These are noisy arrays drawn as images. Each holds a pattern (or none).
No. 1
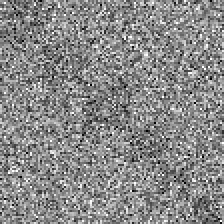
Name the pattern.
blocks along the diagonal
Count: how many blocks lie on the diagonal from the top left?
6
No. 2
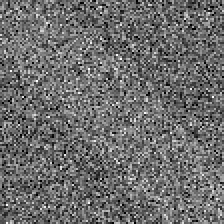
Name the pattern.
a diagonal band
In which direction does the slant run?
top left to bottom right
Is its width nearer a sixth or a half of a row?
a half
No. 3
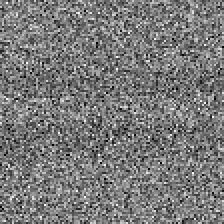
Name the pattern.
bands of rows
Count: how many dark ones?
2
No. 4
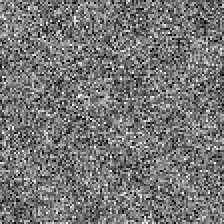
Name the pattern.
a checkerboard
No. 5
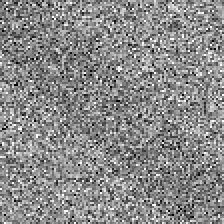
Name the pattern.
a diagonal band
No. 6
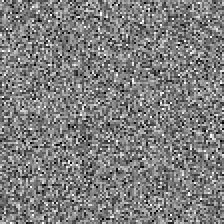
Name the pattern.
only noise
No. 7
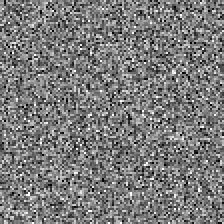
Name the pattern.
only noise
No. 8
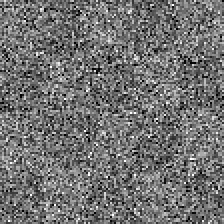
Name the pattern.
a checkerboard
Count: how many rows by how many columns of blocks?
4 by 5
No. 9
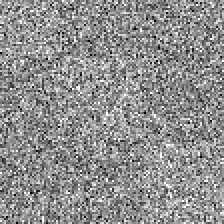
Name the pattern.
blocks along the diagonal
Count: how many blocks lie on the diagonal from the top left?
3
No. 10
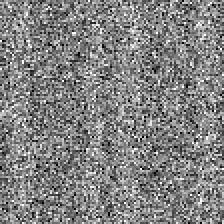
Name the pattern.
bands of columns
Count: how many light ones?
4
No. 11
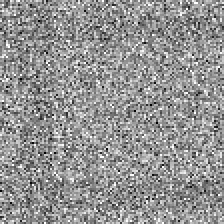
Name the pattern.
bands of rows crossing bands of columns
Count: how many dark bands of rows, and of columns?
2 and 1
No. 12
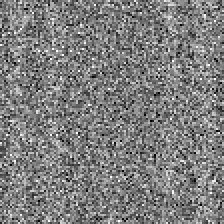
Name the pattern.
bands of columns
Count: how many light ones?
4
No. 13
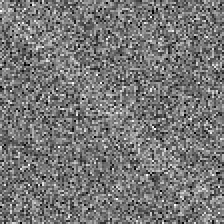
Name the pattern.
a diagonal band
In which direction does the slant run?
top left to bottom right
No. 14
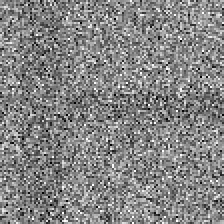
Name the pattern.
bands of rows crossing bands of columns
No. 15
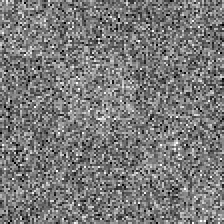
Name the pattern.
blocks along the diagonal
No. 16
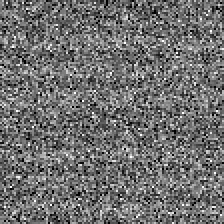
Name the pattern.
bands of rows
